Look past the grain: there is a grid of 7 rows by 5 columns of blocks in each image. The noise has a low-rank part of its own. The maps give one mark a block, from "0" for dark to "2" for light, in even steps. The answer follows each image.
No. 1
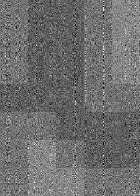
10012
10012
10012
00011
11000
12100
12211
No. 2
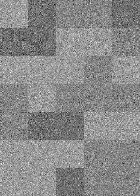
20110
00221
22212
12111
10022
22211
22011
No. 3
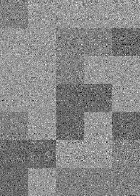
12222
22110
22122
22002
12020
00221
02111
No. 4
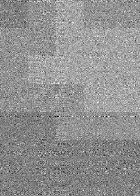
01211
11222
12222
11122
00111
00000
00000
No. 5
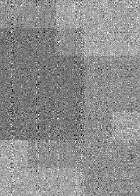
11222
00122
00011
00011
00012
21111
22211
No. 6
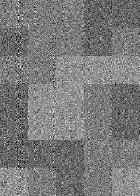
11100
01101
11222
02210
02210
00011
21012
